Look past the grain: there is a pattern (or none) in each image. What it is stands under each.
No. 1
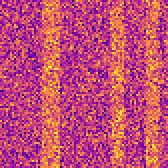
bands of columns
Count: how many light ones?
3
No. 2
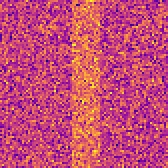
one band of columns
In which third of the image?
middle
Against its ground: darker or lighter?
lighter
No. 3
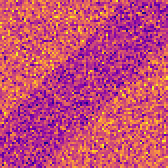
a diagonal band
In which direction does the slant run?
bottom left to top right
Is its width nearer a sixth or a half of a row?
a half
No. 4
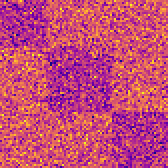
blocks along the diagonal
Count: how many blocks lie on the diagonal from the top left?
3
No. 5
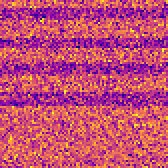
bands of rows
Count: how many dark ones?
4
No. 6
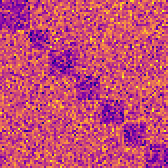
blocks along the diagonal
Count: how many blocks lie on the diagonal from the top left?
7
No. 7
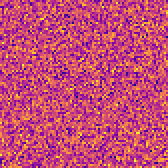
only noise
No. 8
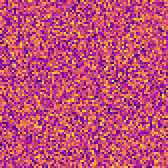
only noise
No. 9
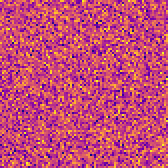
only noise
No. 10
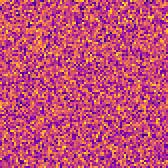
only noise
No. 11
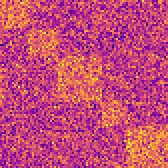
blocks along the diagonal
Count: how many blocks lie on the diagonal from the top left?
5
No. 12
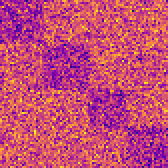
blocks along the diagonal
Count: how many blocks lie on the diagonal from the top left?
4
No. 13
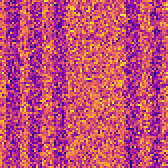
bands of columns
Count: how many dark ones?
5
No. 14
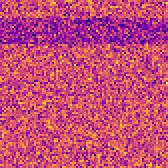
one band of rows
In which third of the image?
top
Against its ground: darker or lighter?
darker
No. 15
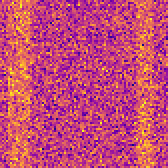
bands of columns
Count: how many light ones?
2
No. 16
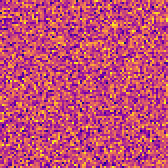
only noise
